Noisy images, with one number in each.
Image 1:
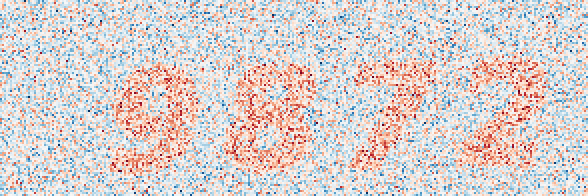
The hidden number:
9872
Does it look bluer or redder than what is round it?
redder
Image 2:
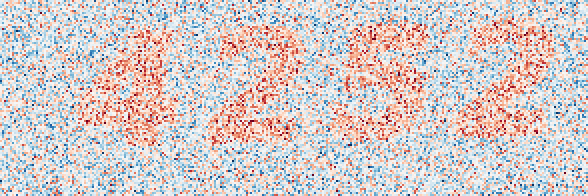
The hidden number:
4252
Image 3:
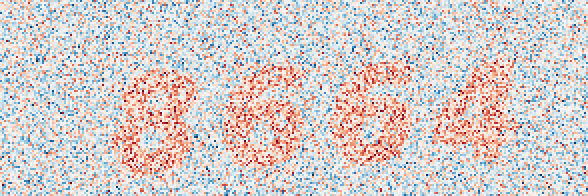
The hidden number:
8664
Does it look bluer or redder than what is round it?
redder
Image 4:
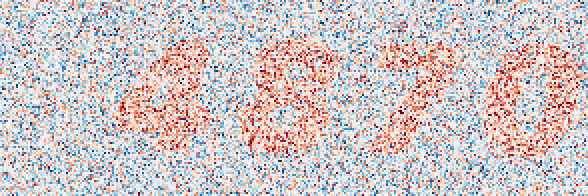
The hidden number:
4870
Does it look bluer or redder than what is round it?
redder
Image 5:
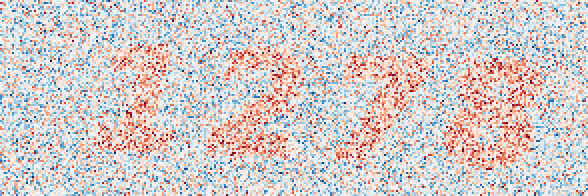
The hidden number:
1278
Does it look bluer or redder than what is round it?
redder
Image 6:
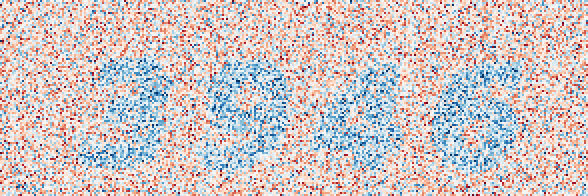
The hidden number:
3946
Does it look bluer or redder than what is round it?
bluer
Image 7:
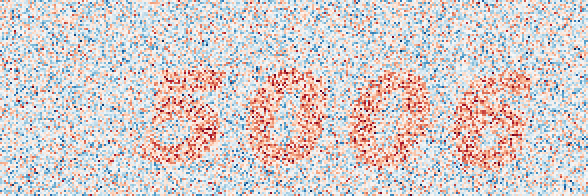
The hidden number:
5006
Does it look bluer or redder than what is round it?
redder
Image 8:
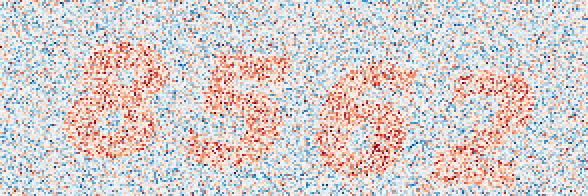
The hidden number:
8562
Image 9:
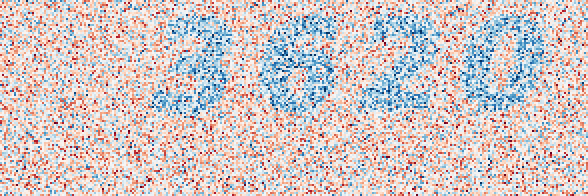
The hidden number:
3620
